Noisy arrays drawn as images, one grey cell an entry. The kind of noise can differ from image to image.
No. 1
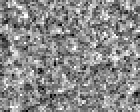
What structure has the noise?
blotchy
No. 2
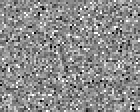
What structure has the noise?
heavy tails
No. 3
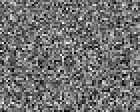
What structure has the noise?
low rank plus noise
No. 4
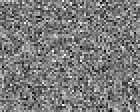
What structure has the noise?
low rank plus noise
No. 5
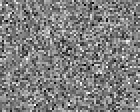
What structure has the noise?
independent entries
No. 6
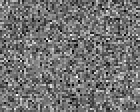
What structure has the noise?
low rank plus noise
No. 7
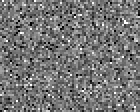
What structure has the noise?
heavy tails
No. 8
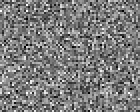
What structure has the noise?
low rank plus noise
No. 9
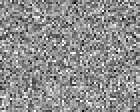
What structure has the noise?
low rank plus noise
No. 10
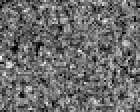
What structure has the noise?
blotchy
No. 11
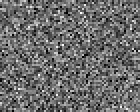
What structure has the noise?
independent entries
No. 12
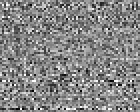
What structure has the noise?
rows of uneven size
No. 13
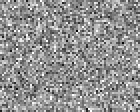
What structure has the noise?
independent entries
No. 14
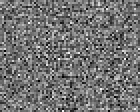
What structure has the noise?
low rank plus noise
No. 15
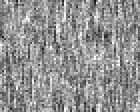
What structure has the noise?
streaked along the columns
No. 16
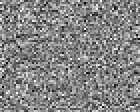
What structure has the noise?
low rank plus noise
